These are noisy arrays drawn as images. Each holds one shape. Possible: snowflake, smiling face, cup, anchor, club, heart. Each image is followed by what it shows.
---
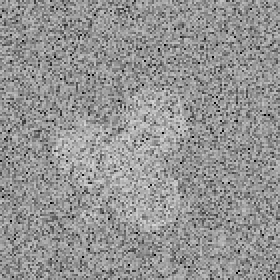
club
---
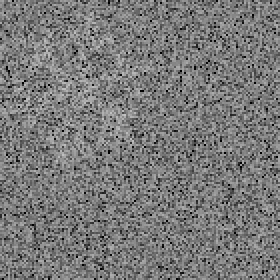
snowflake
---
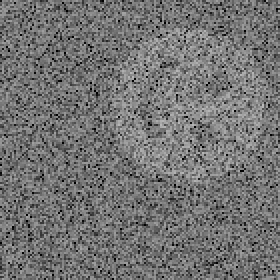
smiling face
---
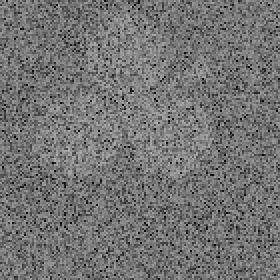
club
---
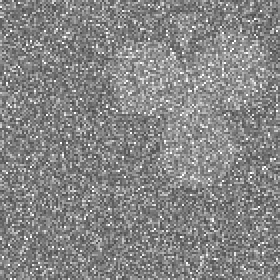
club
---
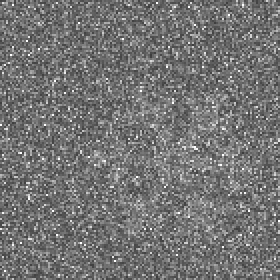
snowflake
